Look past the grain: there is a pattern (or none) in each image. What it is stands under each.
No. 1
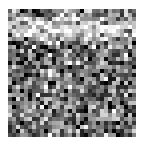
one band of rows
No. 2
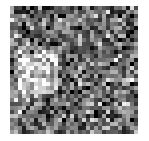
one block
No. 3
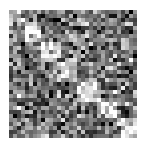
blocks along the diagonal
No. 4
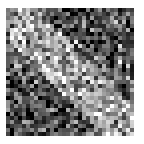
a diagonal band
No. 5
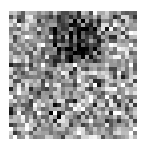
one block
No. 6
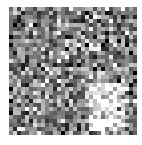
one block
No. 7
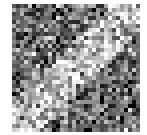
a diagonal band
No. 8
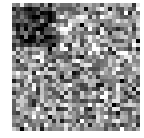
one block
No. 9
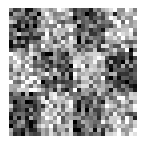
a checkerboard
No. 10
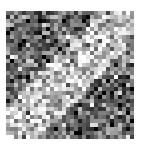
a diagonal band
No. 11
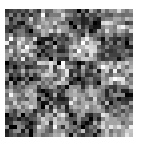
a checkerboard
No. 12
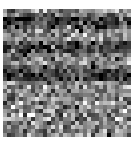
bands of rows
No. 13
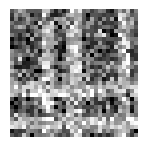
bands of rows crossing bands of columns
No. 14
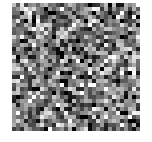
only noise
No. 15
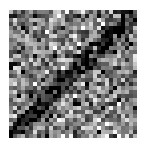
a diagonal band
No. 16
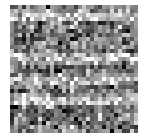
bands of rows
